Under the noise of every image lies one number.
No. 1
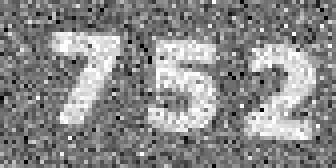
752
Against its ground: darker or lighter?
lighter
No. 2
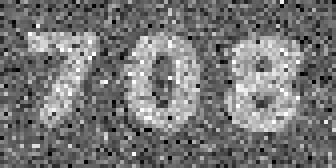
708
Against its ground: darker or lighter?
lighter
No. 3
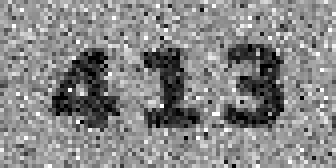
413
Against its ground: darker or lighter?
darker
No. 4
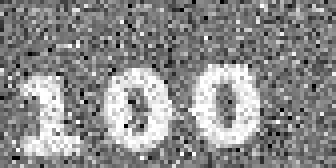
100
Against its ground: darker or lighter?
lighter
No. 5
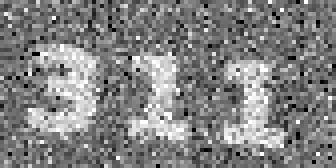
311
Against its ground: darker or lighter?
lighter
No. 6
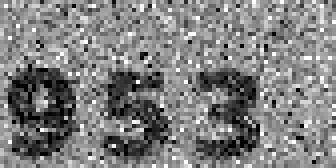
953
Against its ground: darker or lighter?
darker
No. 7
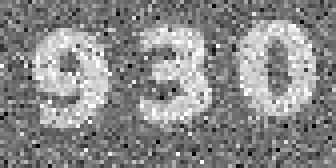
930
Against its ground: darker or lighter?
lighter
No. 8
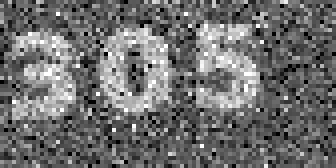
305
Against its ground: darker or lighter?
lighter
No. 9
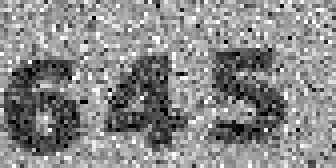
645
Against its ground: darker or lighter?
darker
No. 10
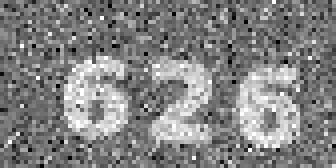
626
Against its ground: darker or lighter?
lighter
